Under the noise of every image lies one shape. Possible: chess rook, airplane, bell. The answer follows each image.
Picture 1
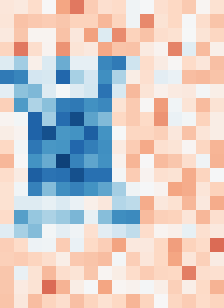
blue chess rook
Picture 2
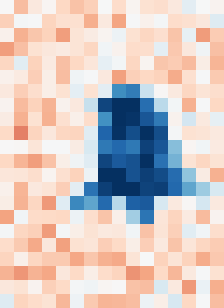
blue bell
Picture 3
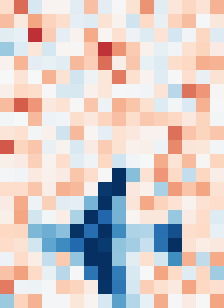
blue airplane
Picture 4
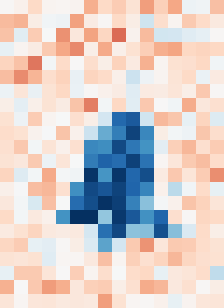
blue bell
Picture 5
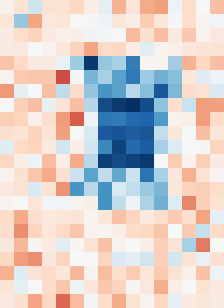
blue chess rook
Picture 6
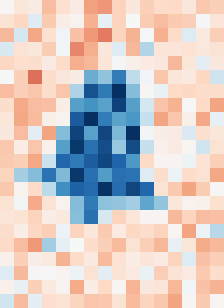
blue bell
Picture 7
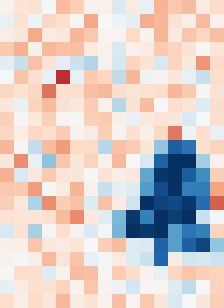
blue bell
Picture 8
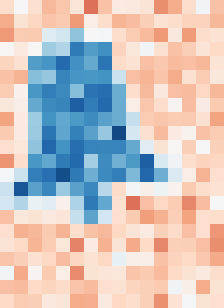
blue bell
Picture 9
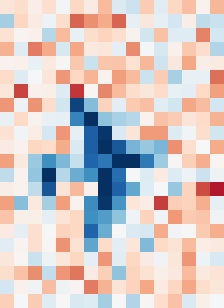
blue airplane
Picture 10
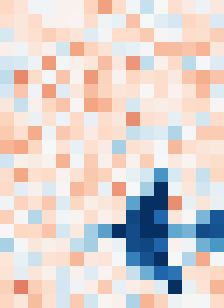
blue airplane
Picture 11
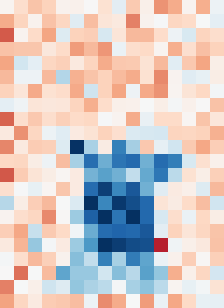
blue chess rook
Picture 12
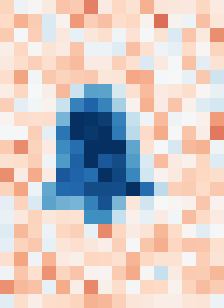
blue bell
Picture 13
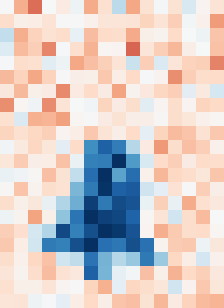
blue bell
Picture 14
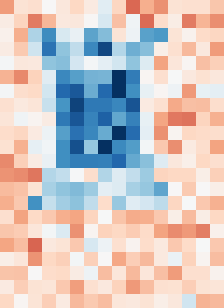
blue chess rook
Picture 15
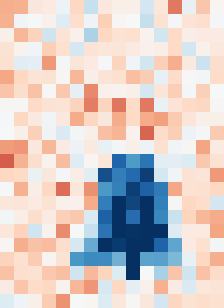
blue bell
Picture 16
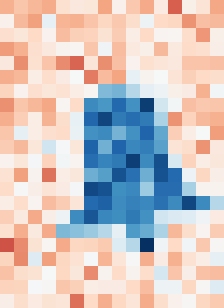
blue bell
